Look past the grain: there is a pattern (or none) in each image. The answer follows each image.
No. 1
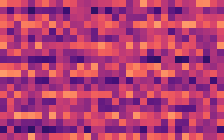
horizontal stripes
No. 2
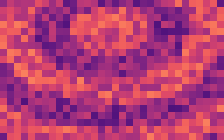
rings round one point
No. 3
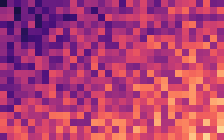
a smooth slope
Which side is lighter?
bottom right
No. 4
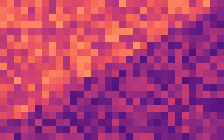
a sharp edge
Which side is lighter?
top left
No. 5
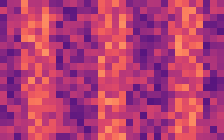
vertical stripes
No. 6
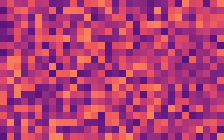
only noise
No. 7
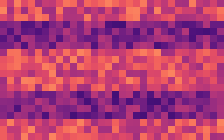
horizontal stripes
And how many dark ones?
2
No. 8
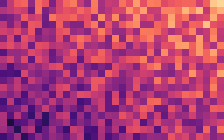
a smooth slope
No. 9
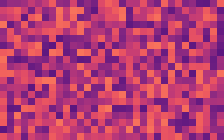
only noise
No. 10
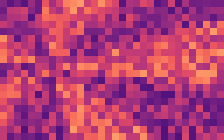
spokes from one point
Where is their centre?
middle left
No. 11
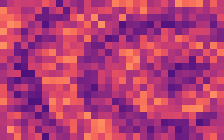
rings round one point
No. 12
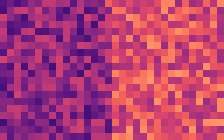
a sharp edge
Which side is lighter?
right
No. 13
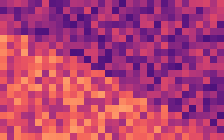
a sharp edge
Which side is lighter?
bottom left
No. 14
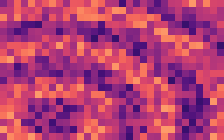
rings round one point
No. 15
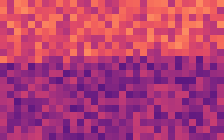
a sharp edge
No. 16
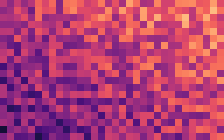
a smooth slope
